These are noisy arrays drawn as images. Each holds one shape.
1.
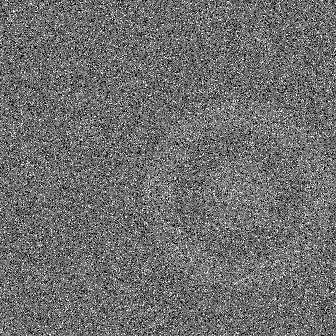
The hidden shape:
bullseye
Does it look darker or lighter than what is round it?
lighter
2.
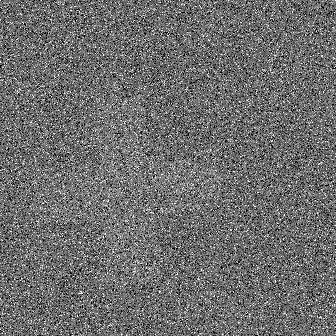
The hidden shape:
cross
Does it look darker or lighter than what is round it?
lighter
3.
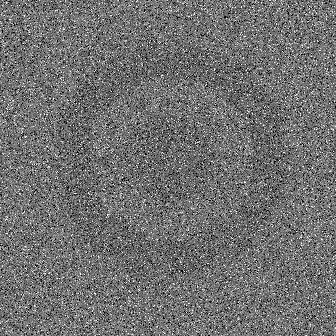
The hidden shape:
bullseye
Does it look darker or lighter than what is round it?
darker
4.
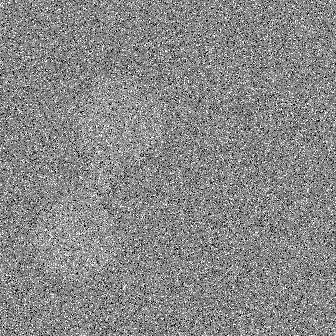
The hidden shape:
dumbbell
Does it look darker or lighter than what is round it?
lighter
